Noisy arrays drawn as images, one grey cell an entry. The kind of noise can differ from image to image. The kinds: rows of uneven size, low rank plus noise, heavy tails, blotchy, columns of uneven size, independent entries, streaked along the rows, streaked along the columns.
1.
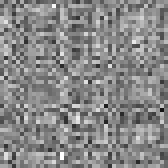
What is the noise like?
low rank plus noise
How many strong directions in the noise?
two
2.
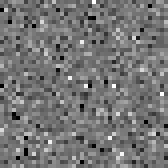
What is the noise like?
heavy tails
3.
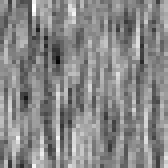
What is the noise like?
streaked along the columns
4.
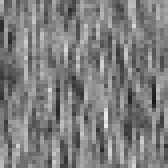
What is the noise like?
streaked along the columns
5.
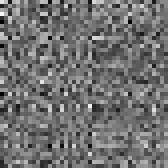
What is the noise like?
low rank plus noise
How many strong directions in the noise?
two
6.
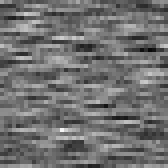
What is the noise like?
streaked along the rows
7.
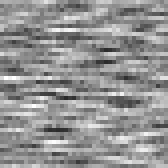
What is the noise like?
streaked along the rows
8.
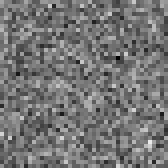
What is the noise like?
independent entries
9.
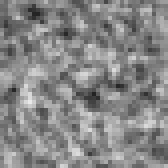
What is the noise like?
blotchy
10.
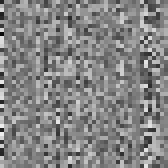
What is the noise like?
columns of uneven size
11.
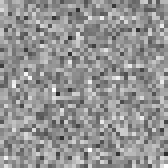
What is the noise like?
independent entries
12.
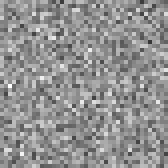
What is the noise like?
independent entries
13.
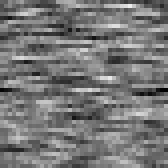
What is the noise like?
streaked along the rows
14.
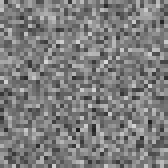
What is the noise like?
independent entries
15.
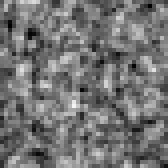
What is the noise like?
blotchy
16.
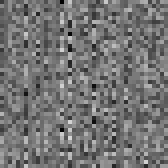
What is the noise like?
columns of uneven size
